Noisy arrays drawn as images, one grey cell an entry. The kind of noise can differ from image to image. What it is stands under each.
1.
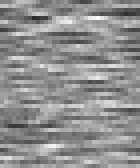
streaked along the rows
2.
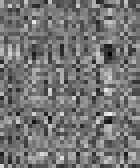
low rank plus noise
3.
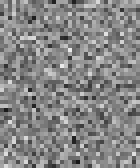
low rank plus noise
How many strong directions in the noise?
five to eight
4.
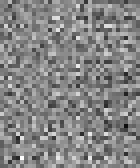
low rank plus noise
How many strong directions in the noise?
three or four
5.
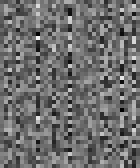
columns of uneven size
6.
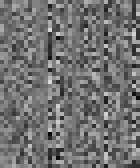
columns of uneven size
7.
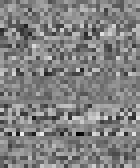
rows of uneven size
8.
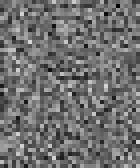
independent entries
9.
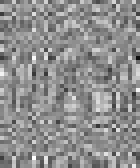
low rank plus noise
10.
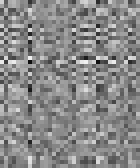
low rank plus noise
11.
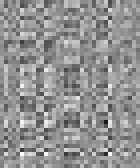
low rank plus noise
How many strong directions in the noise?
one
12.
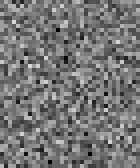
independent entries
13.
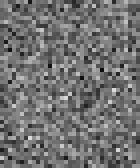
independent entries
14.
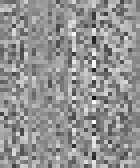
columns of uneven size
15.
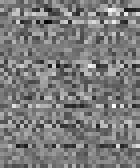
rows of uneven size
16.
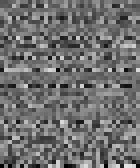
rows of uneven size
